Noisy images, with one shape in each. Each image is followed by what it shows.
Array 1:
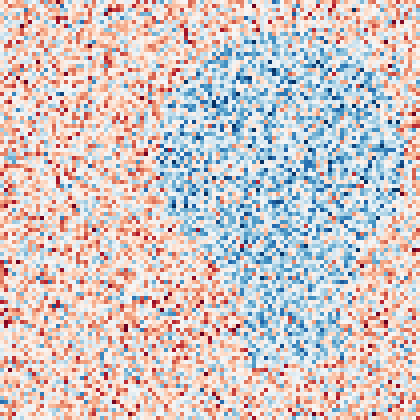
blue light bulb
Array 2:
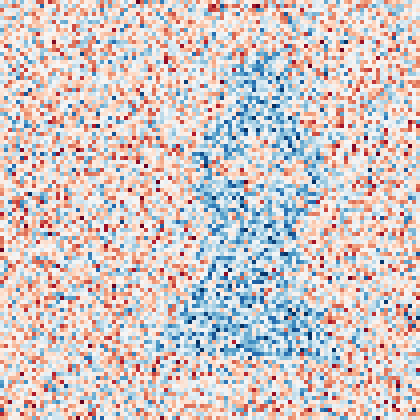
blue chess bishop
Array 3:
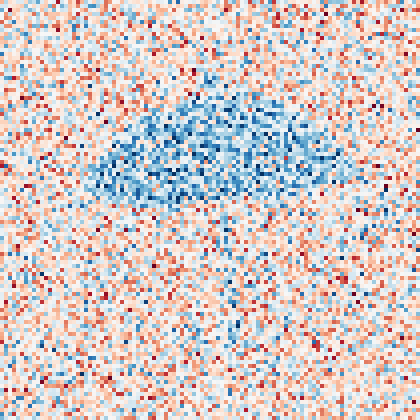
blue umbrella
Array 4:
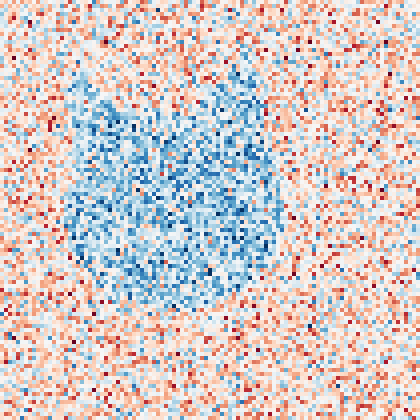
blue cat's head
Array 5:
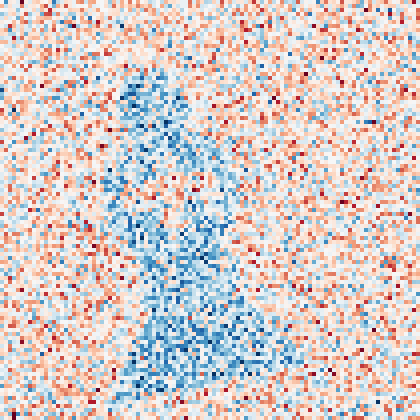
blue chess bishop
